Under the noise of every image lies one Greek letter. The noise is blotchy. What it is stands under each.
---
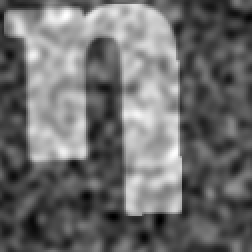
light eta
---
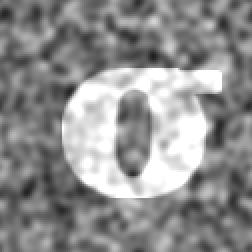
light sigma
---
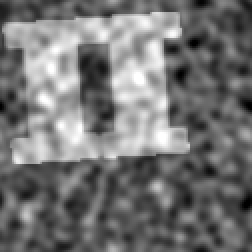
light pi
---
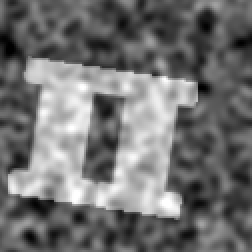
light pi
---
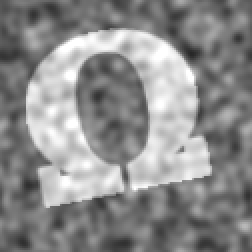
light omega
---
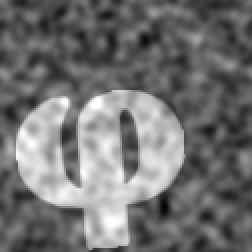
light phi
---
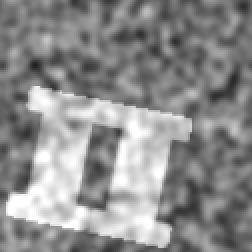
light pi
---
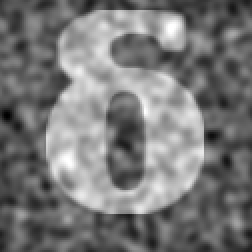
light delta
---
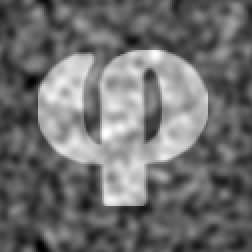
light phi
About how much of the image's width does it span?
two thirds
